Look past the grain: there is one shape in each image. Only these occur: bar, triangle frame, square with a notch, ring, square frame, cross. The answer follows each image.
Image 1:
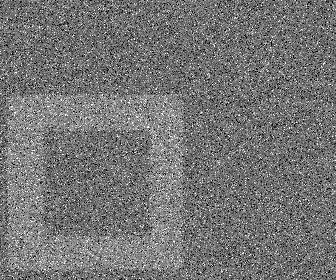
square frame
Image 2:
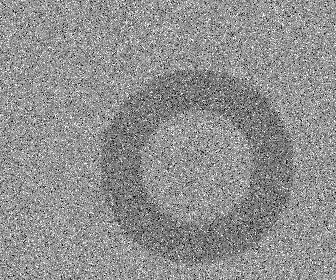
ring
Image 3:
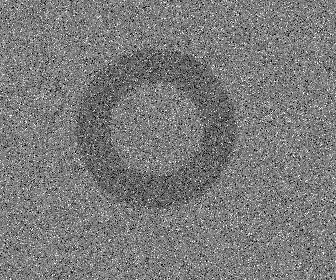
ring
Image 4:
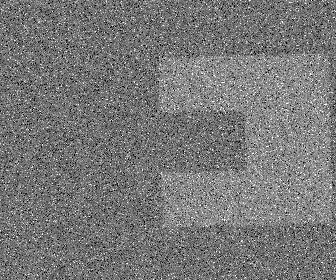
square with a notch
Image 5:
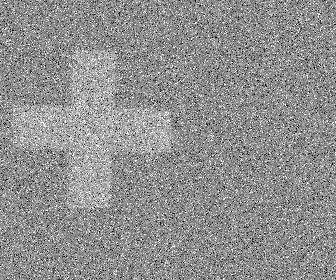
cross
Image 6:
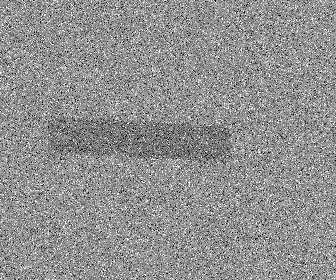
bar
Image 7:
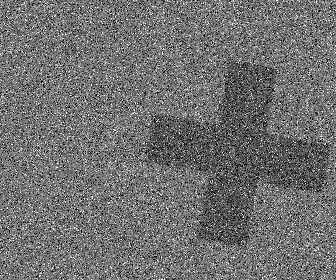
cross
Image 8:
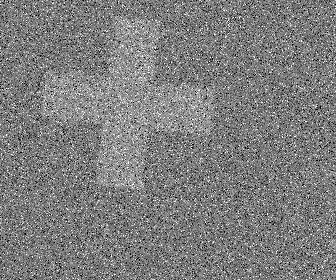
cross
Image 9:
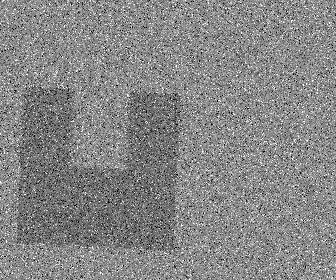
square with a notch
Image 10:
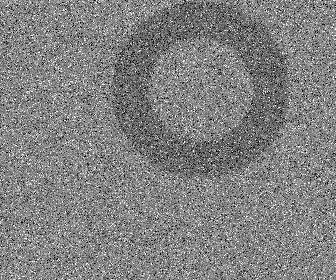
ring
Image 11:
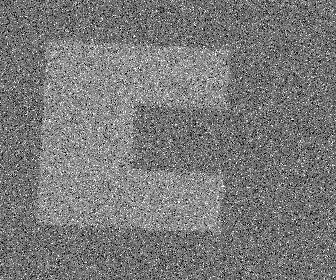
square with a notch
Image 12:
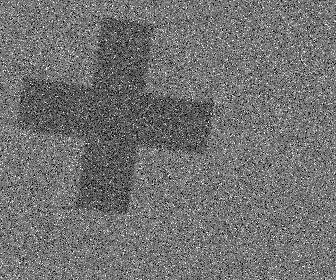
cross
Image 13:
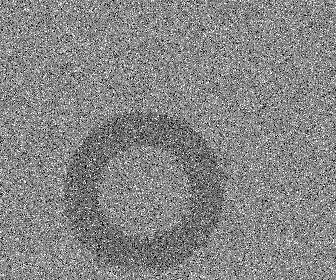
ring
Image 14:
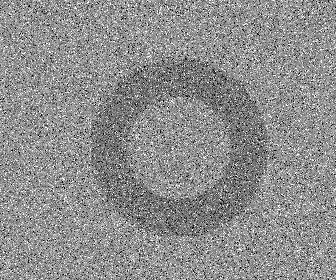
ring
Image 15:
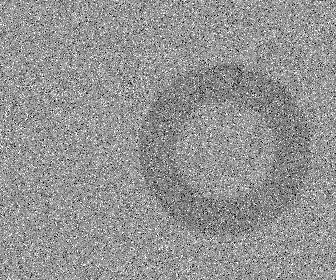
ring
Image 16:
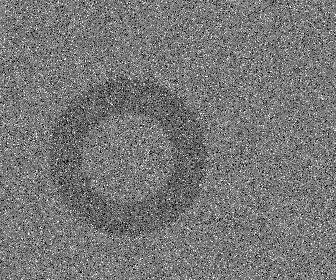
ring
